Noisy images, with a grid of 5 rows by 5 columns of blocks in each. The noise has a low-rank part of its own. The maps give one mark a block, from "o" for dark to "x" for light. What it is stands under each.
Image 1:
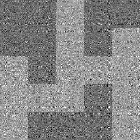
o o x o o
o o x o x
x o x x x
x x x o x
x o o o x
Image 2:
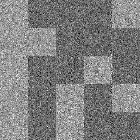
x o o o x
x x o o o
x o o x o
x o x o x
x o x o o
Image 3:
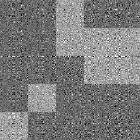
o o x o o
o o x x x
o o o x x
o x o o o
x o o o o
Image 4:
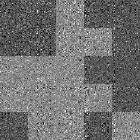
o o x o o
o o x x o
x x x o o
x x x x o
o x x o x
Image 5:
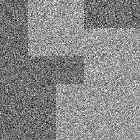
o x x o o
o x x x x
o o o x x
o o x x x
o o x x x
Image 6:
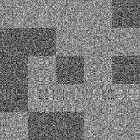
x x x x o
o o x x x
o x o x o
o x x x x
x o o x x
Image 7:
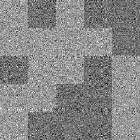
x o x o o
x x x x o
o x x o x
x x o o x
x o o o x
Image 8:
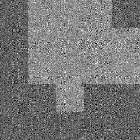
o x x x o
o x x x x
o x x x x
o o x o o
o o o o o
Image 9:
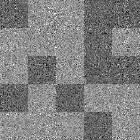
o x x o o
x x x o x
x o x o o
o x o x x
x x x o x
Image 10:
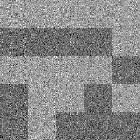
x x x x x
o o o o x
x x x x o
o x x o x
o x o o o
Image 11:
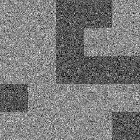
x x o o x
x x o x x
x x o o o
o x x x x
x x x x o
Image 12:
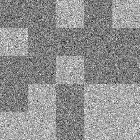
o o x o x
x o o o o
o o x o o
o x o x x
x x o x x
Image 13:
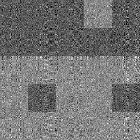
o o o x o
o o o o o
x x x x x
x o x x o
x x x x x
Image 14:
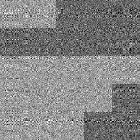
x x o o o
o o o o o
x x x x x
x x x x o
x x x o o
